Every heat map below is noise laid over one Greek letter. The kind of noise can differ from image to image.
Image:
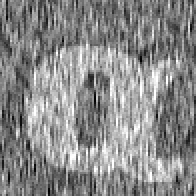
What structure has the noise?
streaked along the columns
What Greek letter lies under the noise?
alpha
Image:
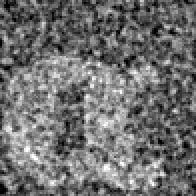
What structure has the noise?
blotchy
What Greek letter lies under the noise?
alpha
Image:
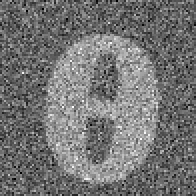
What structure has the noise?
independent entries
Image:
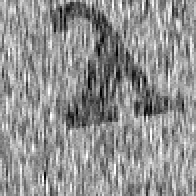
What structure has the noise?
streaked along the columns
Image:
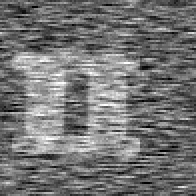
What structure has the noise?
streaked along the rows
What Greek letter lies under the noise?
pi
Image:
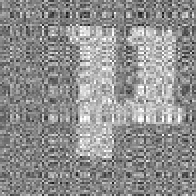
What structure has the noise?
low rank plus noise
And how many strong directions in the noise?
one
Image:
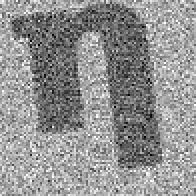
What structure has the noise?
low rank plus noise
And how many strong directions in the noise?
five to eight
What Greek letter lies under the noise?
eta
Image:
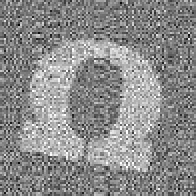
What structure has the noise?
low rank plus noise
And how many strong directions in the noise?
two
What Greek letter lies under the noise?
omega
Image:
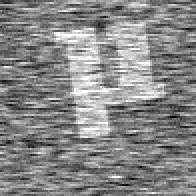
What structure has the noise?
streaked along the rows
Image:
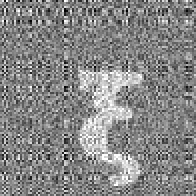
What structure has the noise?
low rank plus noise
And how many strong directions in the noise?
one
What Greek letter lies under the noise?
xi
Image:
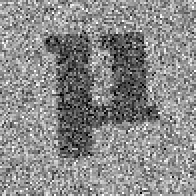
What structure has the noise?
independent entries
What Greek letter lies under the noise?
mu
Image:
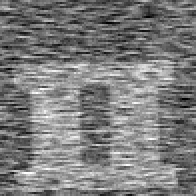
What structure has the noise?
streaked along the rows
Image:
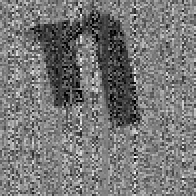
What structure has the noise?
columns of uneven size
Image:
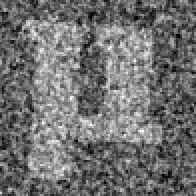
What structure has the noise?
blotchy
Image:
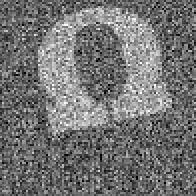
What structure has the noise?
low rank plus noise
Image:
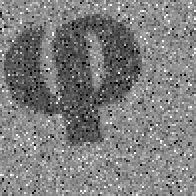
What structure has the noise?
heavy tails
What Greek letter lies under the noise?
phi
